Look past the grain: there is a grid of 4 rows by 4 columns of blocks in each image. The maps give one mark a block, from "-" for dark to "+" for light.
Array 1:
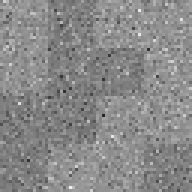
+-++
+--+
--++
-++-
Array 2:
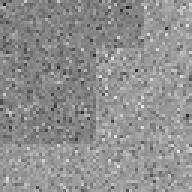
---+
--++
--++
++++
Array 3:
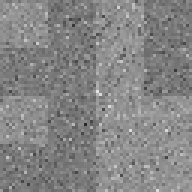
+-+-
--+-
+-++
--++
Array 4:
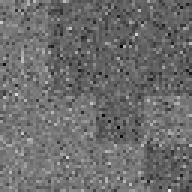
+---
+---
++-+
+++-
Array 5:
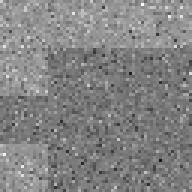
++++
+---
----
+---
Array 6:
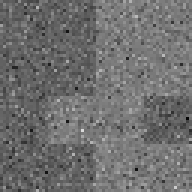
--++
--++
-++-
--++
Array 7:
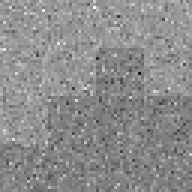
++++
++-+
+---
----
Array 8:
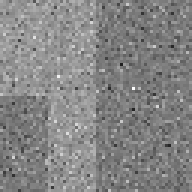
++--
++--
-+--
-+--
